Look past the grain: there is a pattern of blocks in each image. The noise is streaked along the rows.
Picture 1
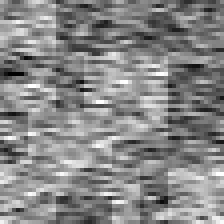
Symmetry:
mirrored about the diagonal from the bottom left
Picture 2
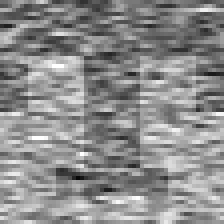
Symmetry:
left and right mirror each other
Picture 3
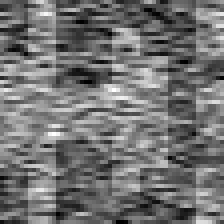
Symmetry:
top and bottom mirror each other
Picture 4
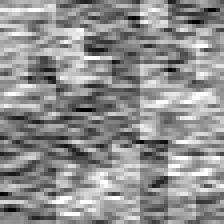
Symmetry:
no symmetry
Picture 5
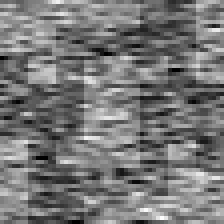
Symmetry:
the same after a half turn
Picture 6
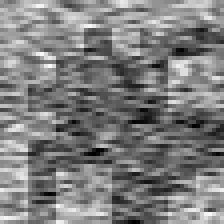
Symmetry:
mirrored about the diagonal from the top left
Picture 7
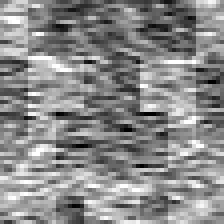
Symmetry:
left and right mirror each other
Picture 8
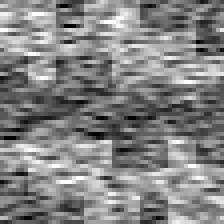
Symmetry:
the same after a half turn
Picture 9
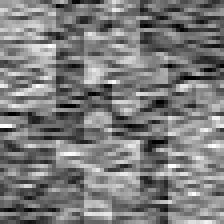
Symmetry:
the same after a half turn
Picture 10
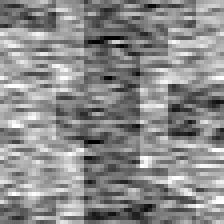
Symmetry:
top and bottom mirror each other
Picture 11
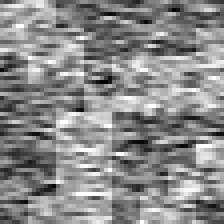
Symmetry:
mirrored about the diagonal from the top left
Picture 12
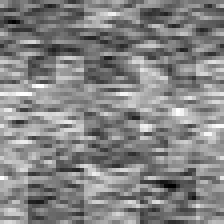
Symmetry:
left and right mirror each other
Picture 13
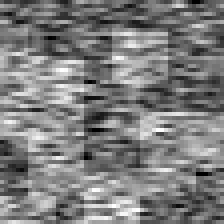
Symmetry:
no symmetry
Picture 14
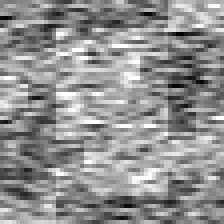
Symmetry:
the same after a half turn
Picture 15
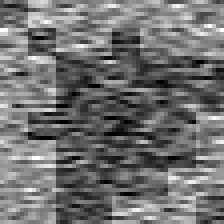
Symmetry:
mirrored about the diagonal from the top left
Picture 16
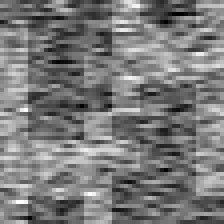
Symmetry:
the same after a half turn
